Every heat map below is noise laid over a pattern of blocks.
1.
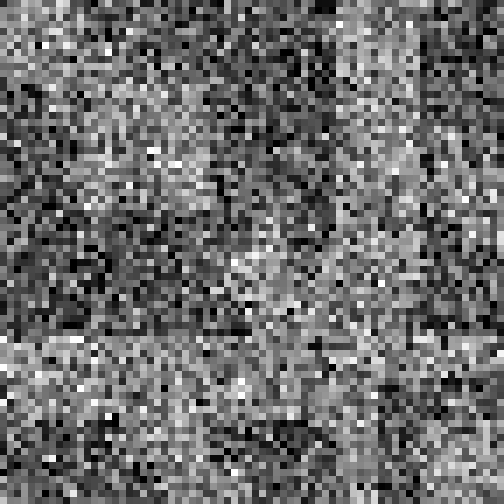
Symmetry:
mirrored about the diagonal from the top left
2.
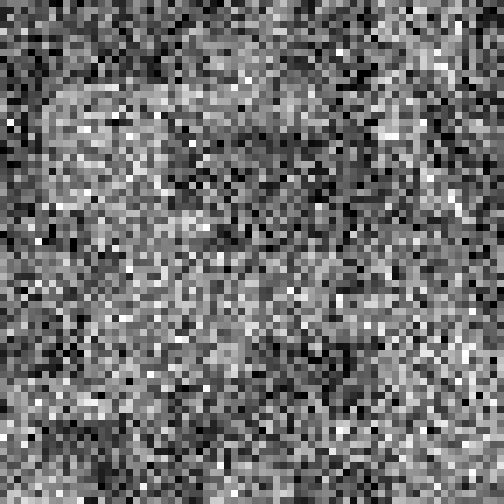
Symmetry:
no symmetry
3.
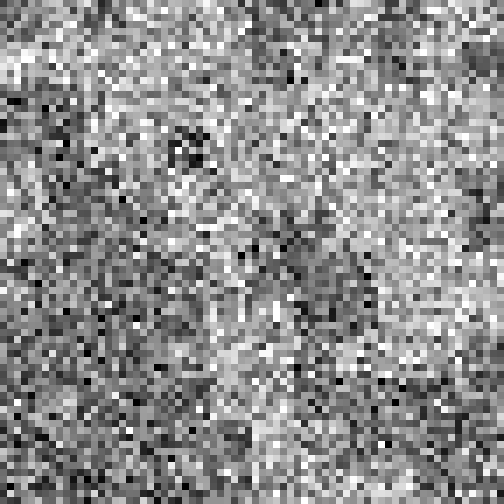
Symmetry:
no symmetry
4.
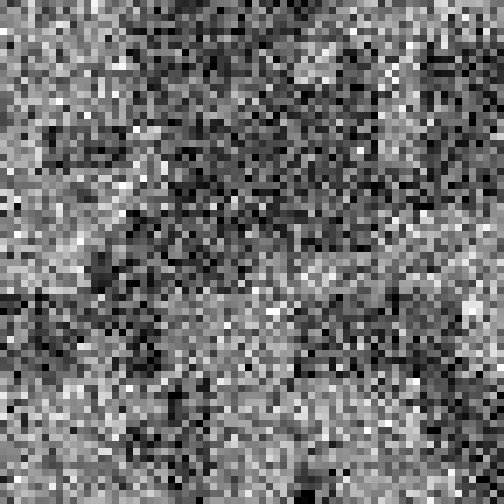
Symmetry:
no symmetry
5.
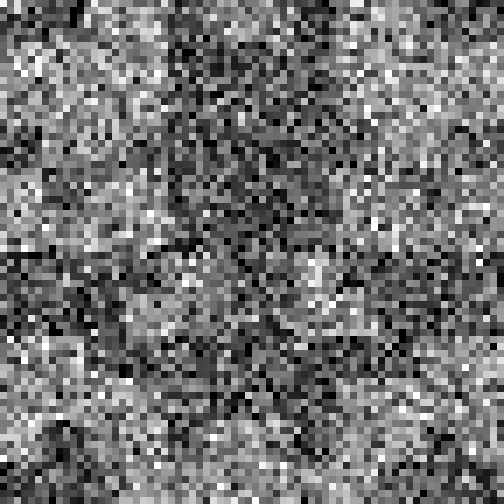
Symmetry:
left and right mirror each other
